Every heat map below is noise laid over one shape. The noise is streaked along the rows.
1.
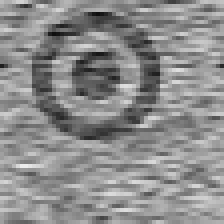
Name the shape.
bullseye
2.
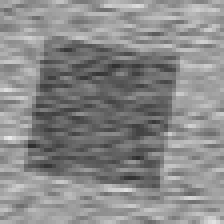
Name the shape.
square
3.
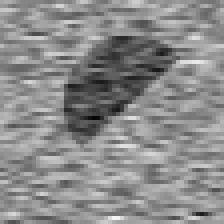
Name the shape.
half disc
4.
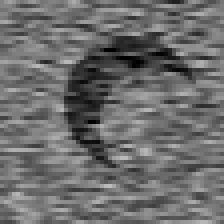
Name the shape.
crescent
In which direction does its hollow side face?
down and right
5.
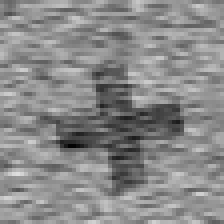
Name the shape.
cross
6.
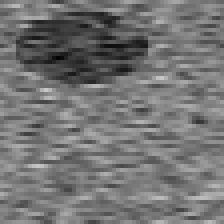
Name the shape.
ellipse
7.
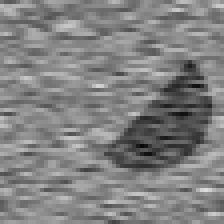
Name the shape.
half disc
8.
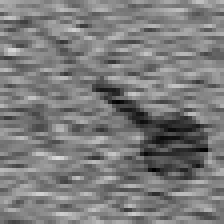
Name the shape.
lollipop
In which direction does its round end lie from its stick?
down and right
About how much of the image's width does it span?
half
